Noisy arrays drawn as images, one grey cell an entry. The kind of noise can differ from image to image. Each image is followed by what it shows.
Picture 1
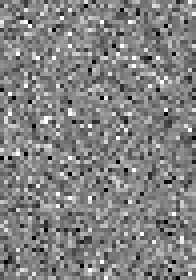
heavy tails
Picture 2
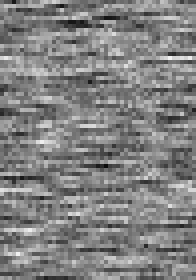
streaked along the rows
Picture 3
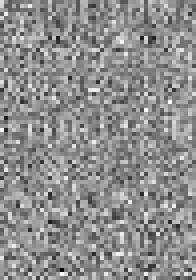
low rank plus noise
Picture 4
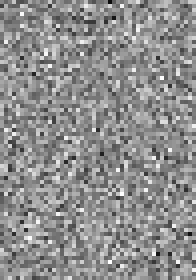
independent entries
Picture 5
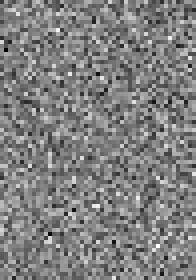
independent entries
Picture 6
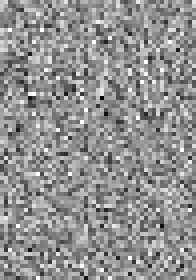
low rank plus noise
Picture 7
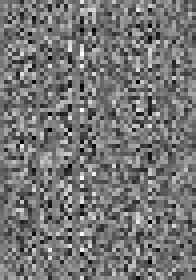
columns of uneven size
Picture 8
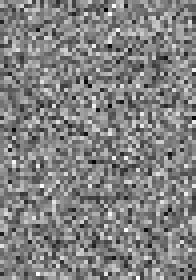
independent entries
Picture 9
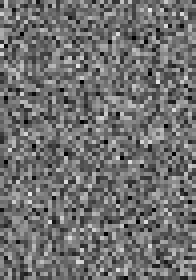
independent entries
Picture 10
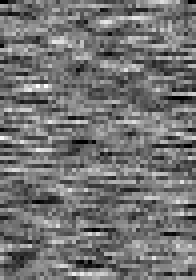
streaked along the rows
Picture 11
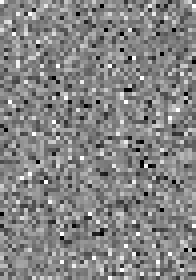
heavy tails
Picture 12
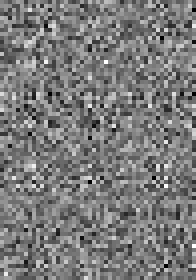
low rank plus noise
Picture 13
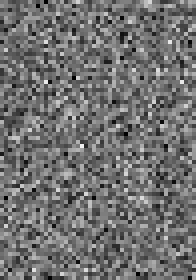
independent entries
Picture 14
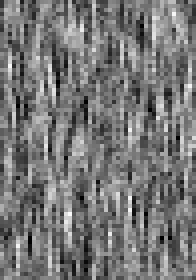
streaked along the columns
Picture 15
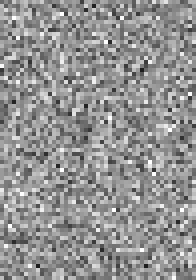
independent entries
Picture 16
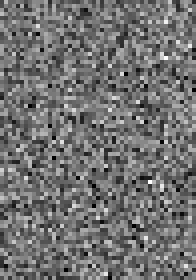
independent entries
